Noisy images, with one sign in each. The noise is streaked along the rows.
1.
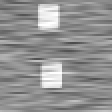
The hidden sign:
colon
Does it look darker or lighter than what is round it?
lighter
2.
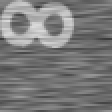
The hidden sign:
infinity sign
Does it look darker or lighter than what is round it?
lighter
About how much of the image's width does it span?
two thirds
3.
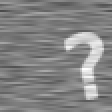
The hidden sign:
question mark
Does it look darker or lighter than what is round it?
lighter
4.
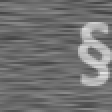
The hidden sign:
section sign
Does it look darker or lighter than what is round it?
lighter
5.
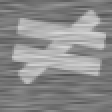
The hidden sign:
not-equal sign
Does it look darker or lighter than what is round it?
lighter
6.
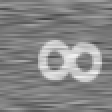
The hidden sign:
infinity sign
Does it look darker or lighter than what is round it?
lighter
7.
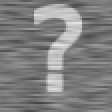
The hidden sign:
question mark
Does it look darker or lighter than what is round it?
lighter
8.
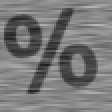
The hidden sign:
percent sign
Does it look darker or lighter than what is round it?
darker
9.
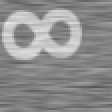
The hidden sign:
infinity sign
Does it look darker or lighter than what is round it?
lighter
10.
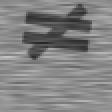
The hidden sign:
not-equal sign
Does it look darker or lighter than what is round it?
darker
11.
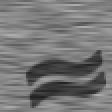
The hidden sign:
approximately sign
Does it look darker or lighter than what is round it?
darker
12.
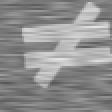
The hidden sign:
not-equal sign
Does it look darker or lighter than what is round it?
lighter
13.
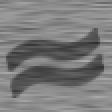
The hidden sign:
approximately sign
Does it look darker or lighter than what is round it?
darker
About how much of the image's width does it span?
nearly all
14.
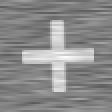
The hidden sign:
plus sign
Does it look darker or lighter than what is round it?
lighter
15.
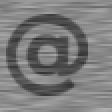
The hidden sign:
at sign
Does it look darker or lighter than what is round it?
darker
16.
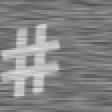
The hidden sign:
hash sign
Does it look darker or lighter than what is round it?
lighter
